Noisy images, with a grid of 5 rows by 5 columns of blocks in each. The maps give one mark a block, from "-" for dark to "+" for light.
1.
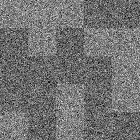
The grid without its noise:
+ + + - -
- + - + +
- - - - +
- - + - +
+ - + - -
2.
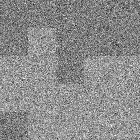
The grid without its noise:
- - - - -
- + - - -
+ + - + +
+ + + + +
- + + + +
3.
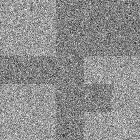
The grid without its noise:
+ + - - -
+ + - - -
- - - + +
+ + - - +
+ + - + +
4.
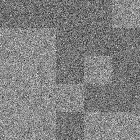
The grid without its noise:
- - - - +
+ + - - -
+ + - + -
+ + + - -
+ + - + +
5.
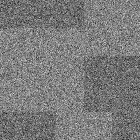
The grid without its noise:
- - - + +
+ + + + +
+ + + - -
+ + + - -
- - + + -
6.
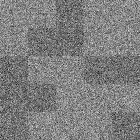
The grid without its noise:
+ + - + +
+ - - + +
- + + - -
- - + + +
- + + + -
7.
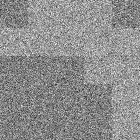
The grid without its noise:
- + + + -
+ + + + +
- - - + +
- - - - +
- - - - +
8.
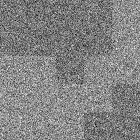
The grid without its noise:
- - - - +
- - - - +
+ + - + +
+ + + + -
+ + + - -
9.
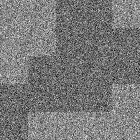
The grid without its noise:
+ + - - +
+ + - - -
+ - - - -
- - - - +
- + + + +
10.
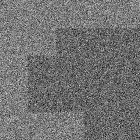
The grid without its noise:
+ + + + +
+ + - - -
+ - - - -
+ - - - -
+ + + - -
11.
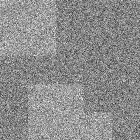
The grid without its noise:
+ + - - -
+ + - - -
- - - - -
- + + - -
- + + + -
